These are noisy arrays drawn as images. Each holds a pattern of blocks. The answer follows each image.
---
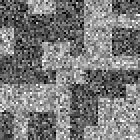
mirrored about the diagonal from the top left
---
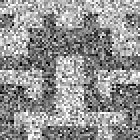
left and right mirror each other
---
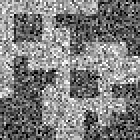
mirrored about the diagonal from the top left
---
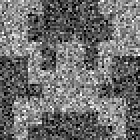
left and right mirror each other
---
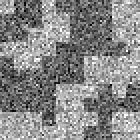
mirrored about the diagonal from the top left
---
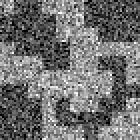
mirrored about the diagonal from the top left
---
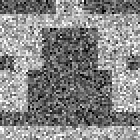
left and right mirror each other
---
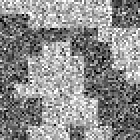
no symmetry
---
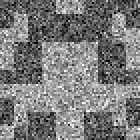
left and right mirror each other
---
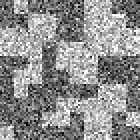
mirrored about the diagonal from the bottom left
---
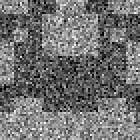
left and right mirror each other
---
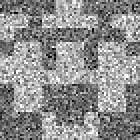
left and right mirror each other
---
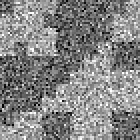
mirrored about the diagonal from the top left
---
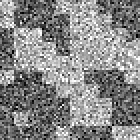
mirrored about the diagonal from the bottom left
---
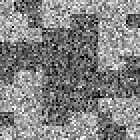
the same after a half turn
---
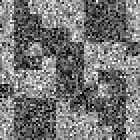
the same after a half turn
